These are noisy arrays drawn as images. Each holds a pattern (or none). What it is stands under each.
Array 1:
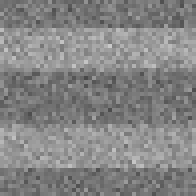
horizontal stripes
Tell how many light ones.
2
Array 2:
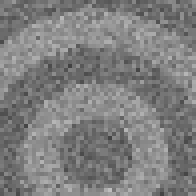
rings round one point
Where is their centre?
bottom middle
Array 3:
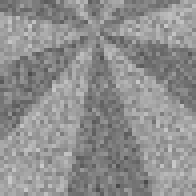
spokes from one point
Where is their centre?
top middle
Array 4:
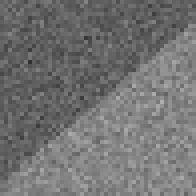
a sharp edge
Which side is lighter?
bottom right
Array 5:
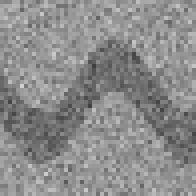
a wavy band
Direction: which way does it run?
left to right
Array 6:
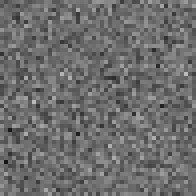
only noise
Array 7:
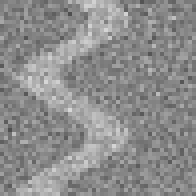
a wavy band
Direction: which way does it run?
top to bottom
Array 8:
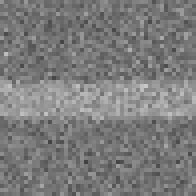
one horizontal stripe
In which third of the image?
middle
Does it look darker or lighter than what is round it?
lighter
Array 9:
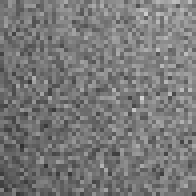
a smooth slope
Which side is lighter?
top right
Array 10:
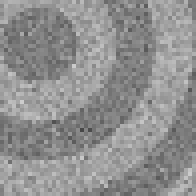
rings round one point
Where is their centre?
top left
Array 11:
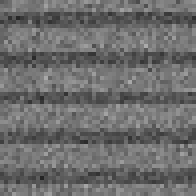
horizontal stripes
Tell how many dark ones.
5
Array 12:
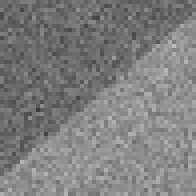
a sharp edge
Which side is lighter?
bottom right
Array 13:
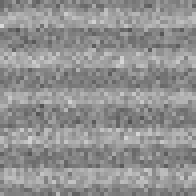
horizontal stripes
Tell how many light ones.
5
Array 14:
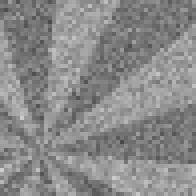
spokes from one point
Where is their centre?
bottom left
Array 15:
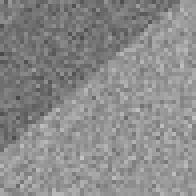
a sharp edge
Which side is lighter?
bottom right
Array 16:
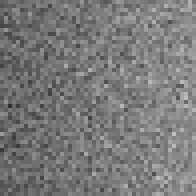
a smooth slope
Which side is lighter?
right
